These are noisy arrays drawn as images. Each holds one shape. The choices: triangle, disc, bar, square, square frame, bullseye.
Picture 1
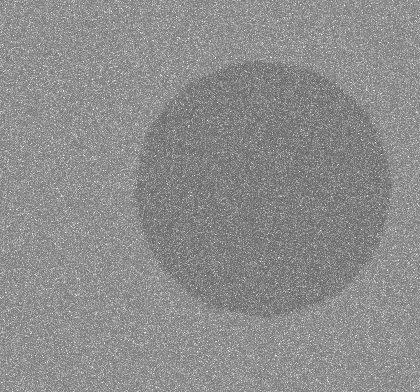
disc
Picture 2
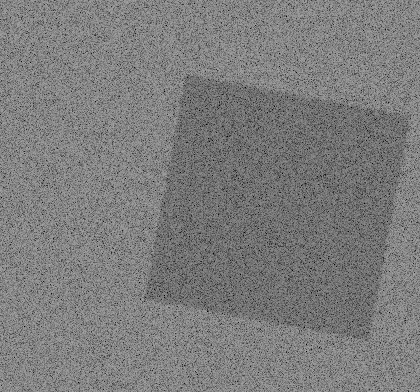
square
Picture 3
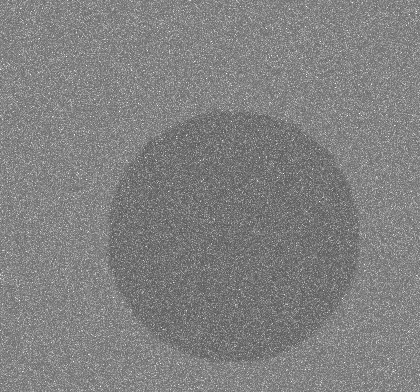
disc
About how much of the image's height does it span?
two thirds
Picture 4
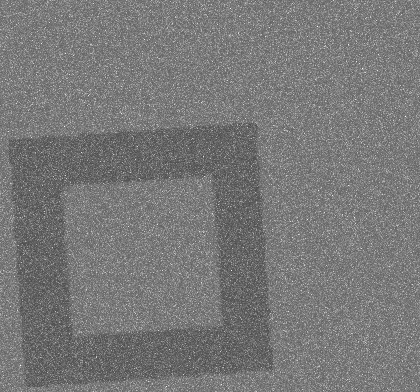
square frame
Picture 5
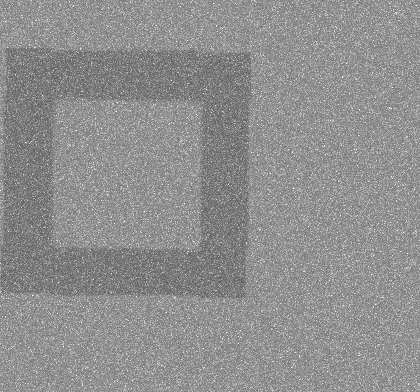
square frame
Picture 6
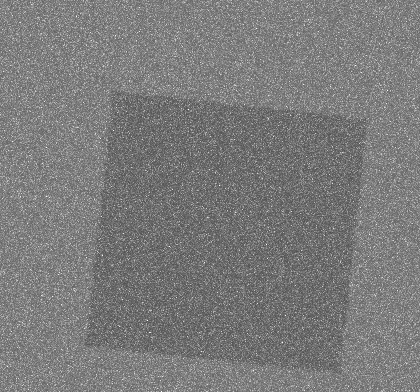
square
